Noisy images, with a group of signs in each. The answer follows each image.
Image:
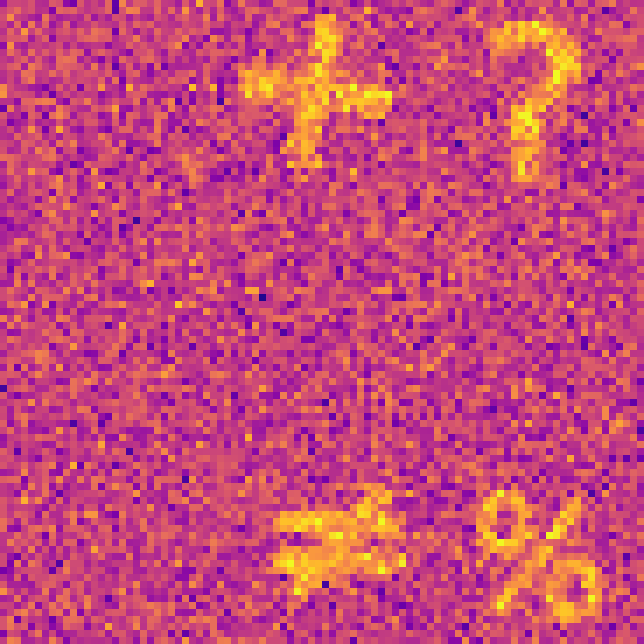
top middle: plus sign; top right: question mark; bottom middle: not-equal sign; bottom right: percent sign
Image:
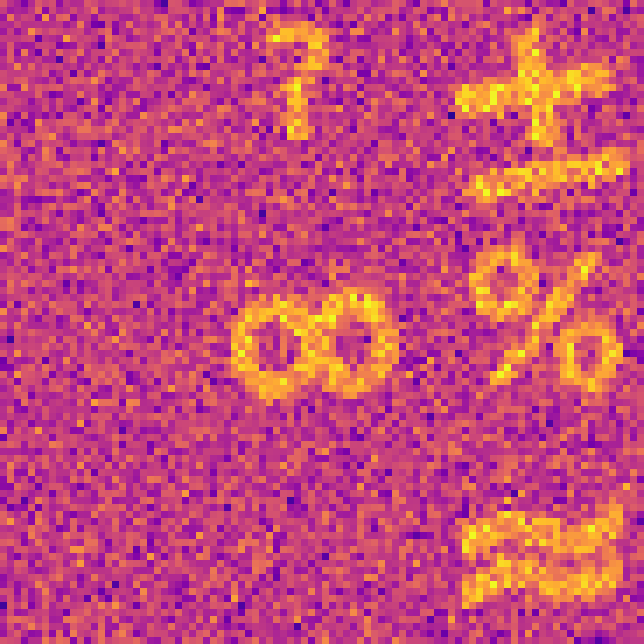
top middle: question mark; top right: plus-minus sign; centre: infinity sign; middle right: percent sign; bottom right: approximately sign
